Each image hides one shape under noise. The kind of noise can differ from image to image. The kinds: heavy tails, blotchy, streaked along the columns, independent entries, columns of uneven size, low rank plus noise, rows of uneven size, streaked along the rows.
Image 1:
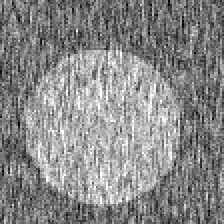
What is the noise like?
streaked along the columns
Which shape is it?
disc
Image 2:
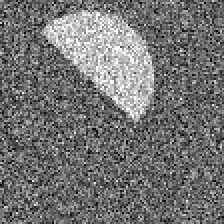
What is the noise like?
low rank plus noise
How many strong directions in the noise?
five to eight
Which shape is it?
half disc
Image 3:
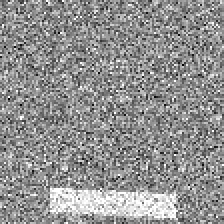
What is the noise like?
low rank plus noise
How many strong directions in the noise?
two
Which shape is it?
bar
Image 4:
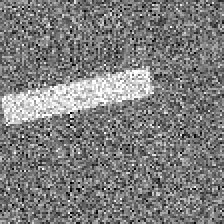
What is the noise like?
low rank plus noise
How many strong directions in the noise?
three or four
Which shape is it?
bar
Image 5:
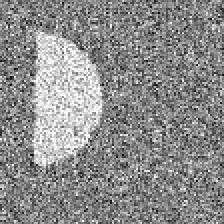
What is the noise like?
low rank plus noise
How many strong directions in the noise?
five to eight
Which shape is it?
half disc
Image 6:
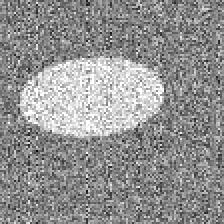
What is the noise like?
columns of uneven size
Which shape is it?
ellipse
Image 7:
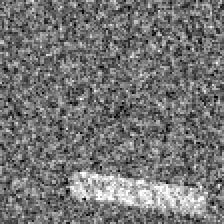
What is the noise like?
blotchy
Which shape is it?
bar
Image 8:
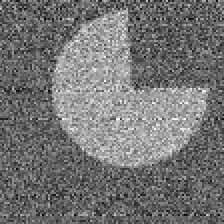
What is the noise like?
rows of uneven size
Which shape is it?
disc with a wedge cut out
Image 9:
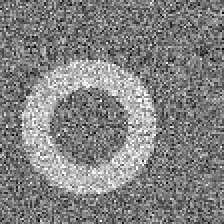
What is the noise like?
low rank plus noise
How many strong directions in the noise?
five to eight
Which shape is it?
ring
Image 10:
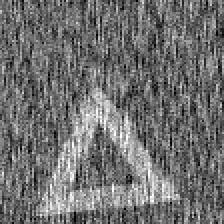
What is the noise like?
streaked along the columns
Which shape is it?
triangle frame
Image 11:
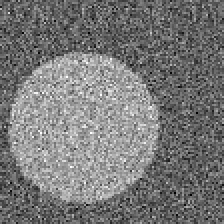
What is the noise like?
low rank plus noise
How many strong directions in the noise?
five to eight
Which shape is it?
disc
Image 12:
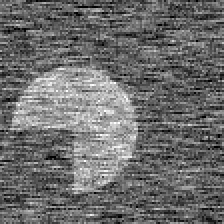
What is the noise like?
streaked along the rows
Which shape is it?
disc with a wedge cut out
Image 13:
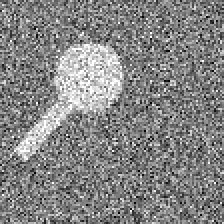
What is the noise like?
low rank plus noise
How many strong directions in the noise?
one
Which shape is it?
lollipop
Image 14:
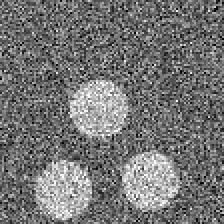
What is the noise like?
low rank plus noise
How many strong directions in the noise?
five to eight
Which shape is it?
three dots
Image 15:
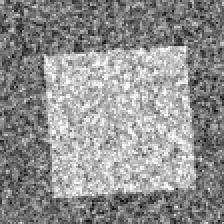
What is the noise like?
blotchy
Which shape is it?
square
